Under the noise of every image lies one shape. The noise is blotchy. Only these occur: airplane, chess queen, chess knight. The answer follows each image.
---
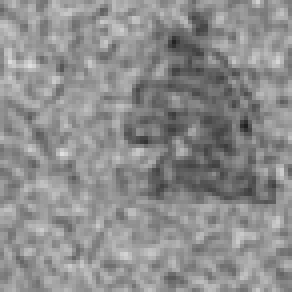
chess knight
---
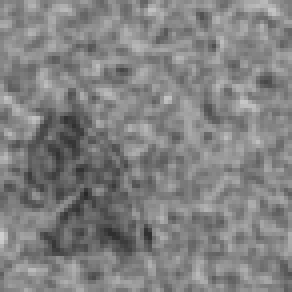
chess knight
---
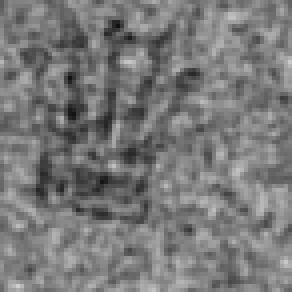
chess queen
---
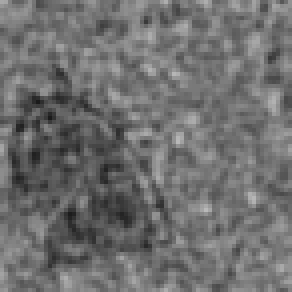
chess knight
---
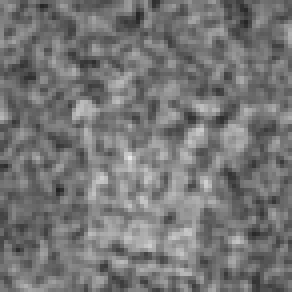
chess queen
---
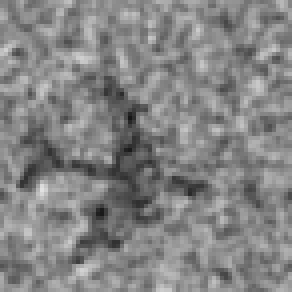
airplane
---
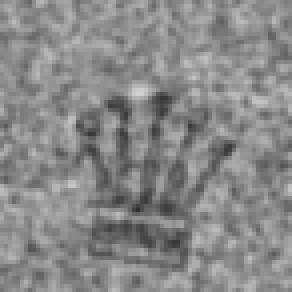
chess queen
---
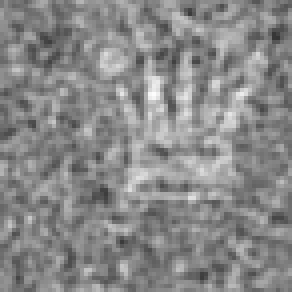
chess queen
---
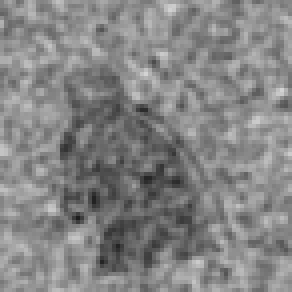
chess knight
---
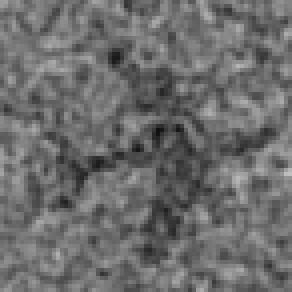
airplane
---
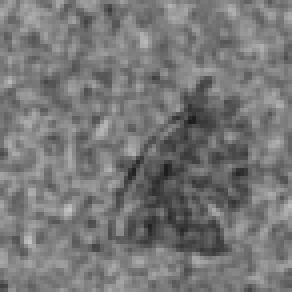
chess knight
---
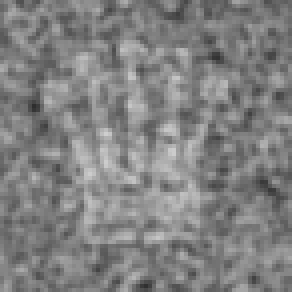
chess queen
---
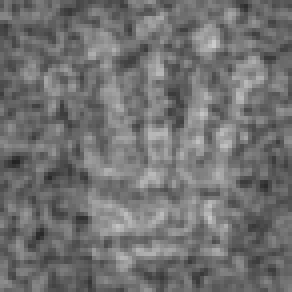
chess queen
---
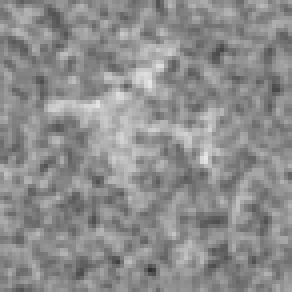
airplane
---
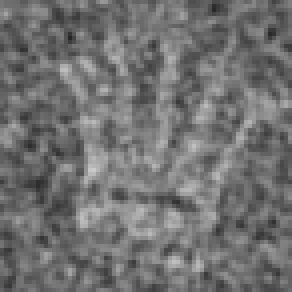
chess queen
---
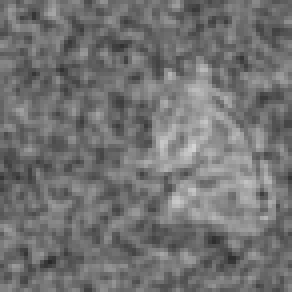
chess knight
